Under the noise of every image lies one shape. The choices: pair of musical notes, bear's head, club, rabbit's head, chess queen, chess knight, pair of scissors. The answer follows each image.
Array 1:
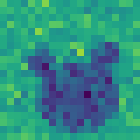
bear's head
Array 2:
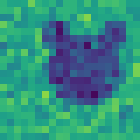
bear's head
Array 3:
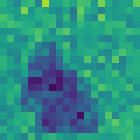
chess knight
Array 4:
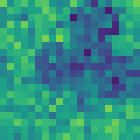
club
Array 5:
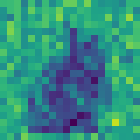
chess knight
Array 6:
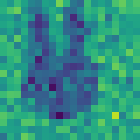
rabbit's head
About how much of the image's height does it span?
nearly all
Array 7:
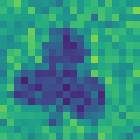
club
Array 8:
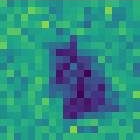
chess knight
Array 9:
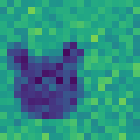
bear's head
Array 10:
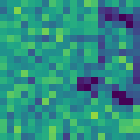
pair of musical notes
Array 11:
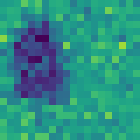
chess knight
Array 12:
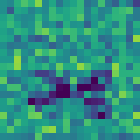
pair of scissors
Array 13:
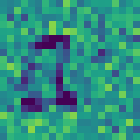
pair of musical notes
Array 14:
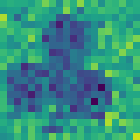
club
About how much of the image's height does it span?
nearly all
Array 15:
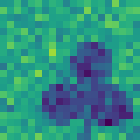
club
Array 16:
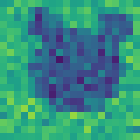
bear's head
